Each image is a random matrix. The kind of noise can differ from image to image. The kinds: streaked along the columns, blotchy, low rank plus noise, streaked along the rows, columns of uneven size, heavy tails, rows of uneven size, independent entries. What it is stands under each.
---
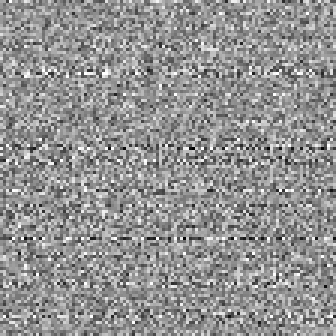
rows of uneven size
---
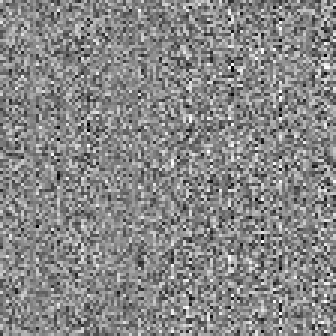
columns of uneven size
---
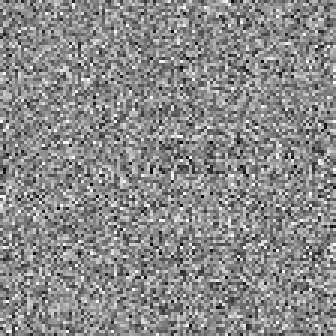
low rank plus noise
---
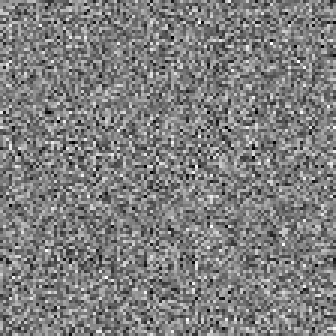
low rank plus noise
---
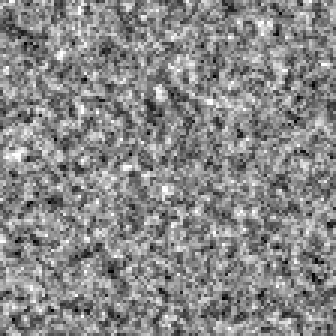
blotchy
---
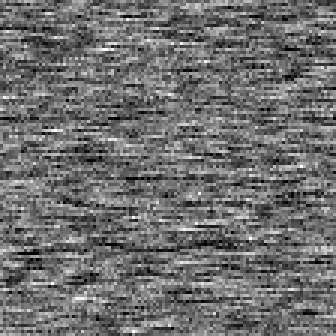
streaked along the rows
